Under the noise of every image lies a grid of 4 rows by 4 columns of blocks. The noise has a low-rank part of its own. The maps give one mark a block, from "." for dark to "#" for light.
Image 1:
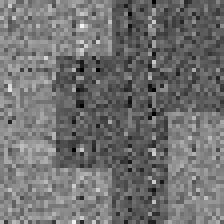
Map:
# # . .
# . . .
# . . #
# # . #
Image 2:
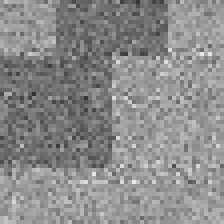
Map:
# . . #
. . # #
. . # #
# # # #
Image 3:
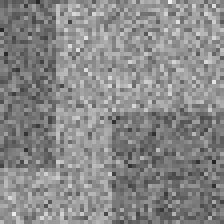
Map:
. # # #
. # # #
. # . .
# # . .
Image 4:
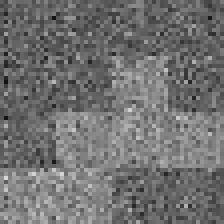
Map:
. . . .
. . # .
. # # #
# # . .
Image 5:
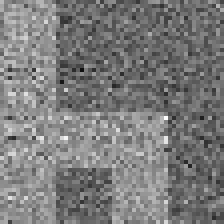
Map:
# . . .
# . . .
# # # .
# . # .
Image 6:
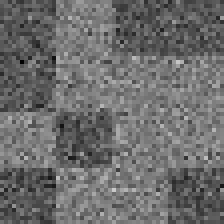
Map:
. # . .
. # # #
# . # #
. # # .
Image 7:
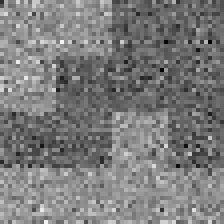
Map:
# # . .
# . . .
. . # .
# # # #
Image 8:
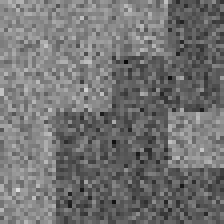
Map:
# # # .
# # . .
# . . #
# . . .
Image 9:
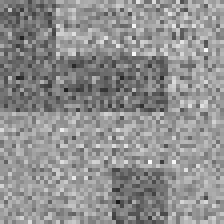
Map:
. # # #
. . . #
# # # #
# # . #
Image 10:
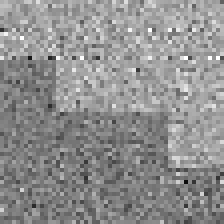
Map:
# # # #
. # # #
. . . #
. . . .
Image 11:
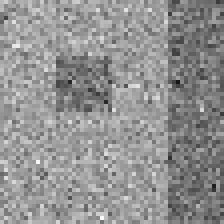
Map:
# # # .
# . # .
# # # .
# # # .
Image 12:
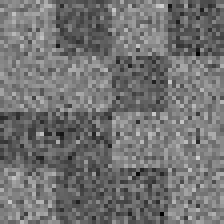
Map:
# . # .
# # . #
. . # #
# . . #
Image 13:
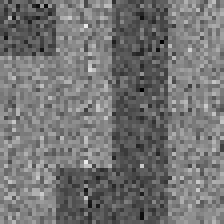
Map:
. # . #
# # . #
# # . #
# . . #
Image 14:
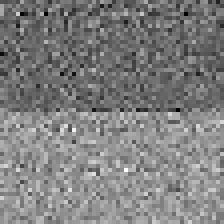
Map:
. . . .
. . . .
# # # #
# # # #
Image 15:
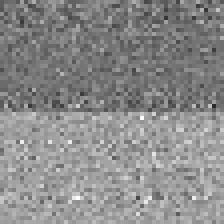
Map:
. . . .
. . . .
# # # #
# # # #
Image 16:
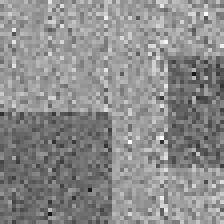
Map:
# # # #
# # # .
. . # .
. . # #
